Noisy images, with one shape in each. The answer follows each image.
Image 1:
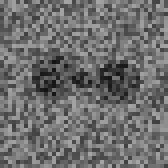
dark dumbbell
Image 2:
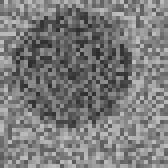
dark disc
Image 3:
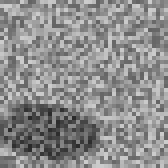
dark ellipse
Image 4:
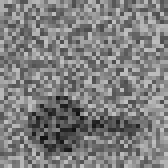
dark lollipop
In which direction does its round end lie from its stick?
left
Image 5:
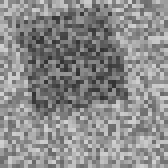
dark square
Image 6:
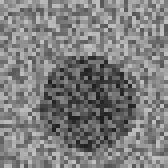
dark disc
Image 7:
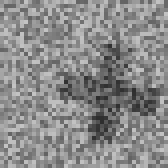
dark cross
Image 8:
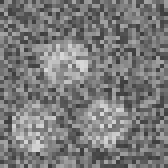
light three dots
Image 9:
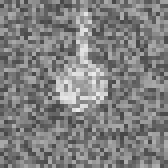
light lollipop
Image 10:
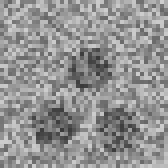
dark three dots
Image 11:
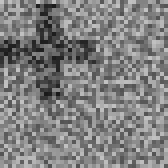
dark cross
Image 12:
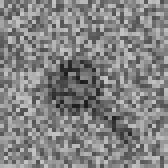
dark lollipop
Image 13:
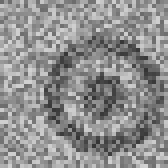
dark bullseye
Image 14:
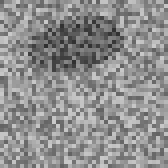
dark ellipse
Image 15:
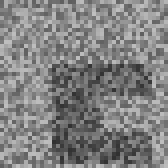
dark square with a notch
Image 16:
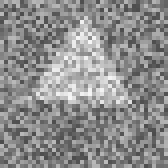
light triangle
